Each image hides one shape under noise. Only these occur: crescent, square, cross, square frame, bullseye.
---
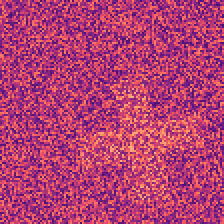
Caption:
light cross
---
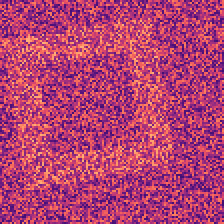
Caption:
light square frame
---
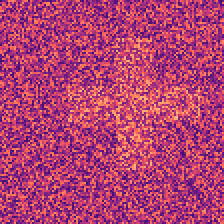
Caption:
light cross
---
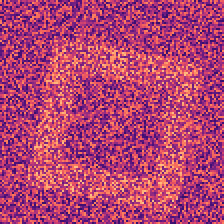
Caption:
light square frame
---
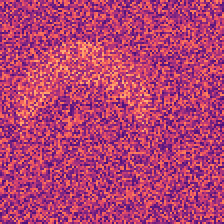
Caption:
light crescent
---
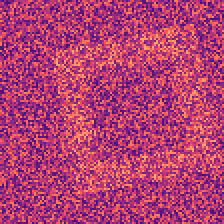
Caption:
light square frame
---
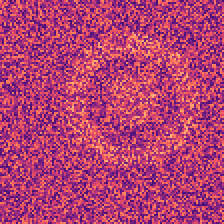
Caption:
light bullseye
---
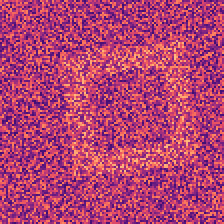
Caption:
light square frame
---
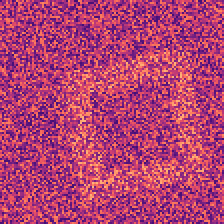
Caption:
light square frame
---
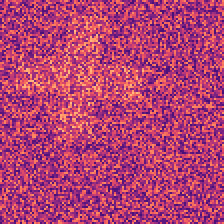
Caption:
light cross
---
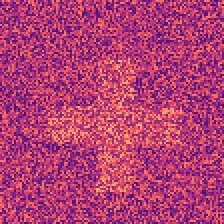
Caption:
light cross
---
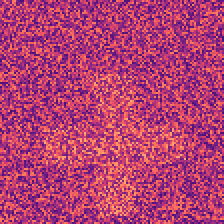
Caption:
light cross
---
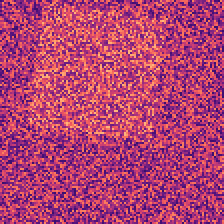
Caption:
light square
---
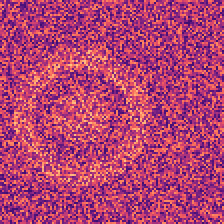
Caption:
light bullseye
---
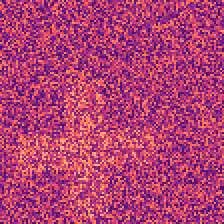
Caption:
light cross
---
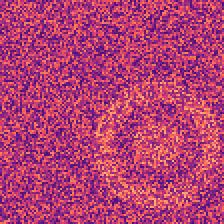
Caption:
light bullseye
